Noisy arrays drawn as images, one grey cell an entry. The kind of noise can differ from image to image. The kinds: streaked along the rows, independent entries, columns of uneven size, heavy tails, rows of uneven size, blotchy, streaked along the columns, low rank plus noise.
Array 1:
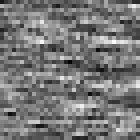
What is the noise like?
streaked along the rows
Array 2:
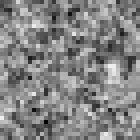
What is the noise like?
blotchy
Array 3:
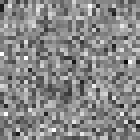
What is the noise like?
low rank plus noise
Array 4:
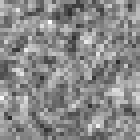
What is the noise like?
blotchy
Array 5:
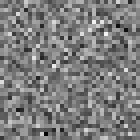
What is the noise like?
independent entries
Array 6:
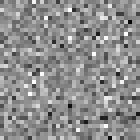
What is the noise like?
heavy tails
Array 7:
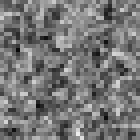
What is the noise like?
blotchy
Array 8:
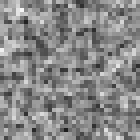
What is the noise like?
blotchy
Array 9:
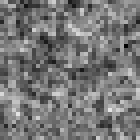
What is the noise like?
blotchy
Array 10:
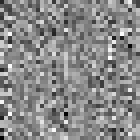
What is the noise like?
columns of uneven size
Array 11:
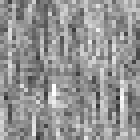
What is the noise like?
streaked along the columns
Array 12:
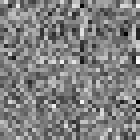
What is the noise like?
low rank plus noise
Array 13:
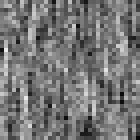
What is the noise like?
streaked along the columns
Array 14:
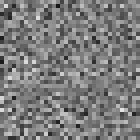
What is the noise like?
low rank plus noise
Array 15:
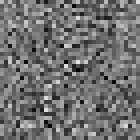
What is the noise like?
low rank plus noise
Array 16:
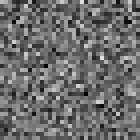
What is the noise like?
independent entries
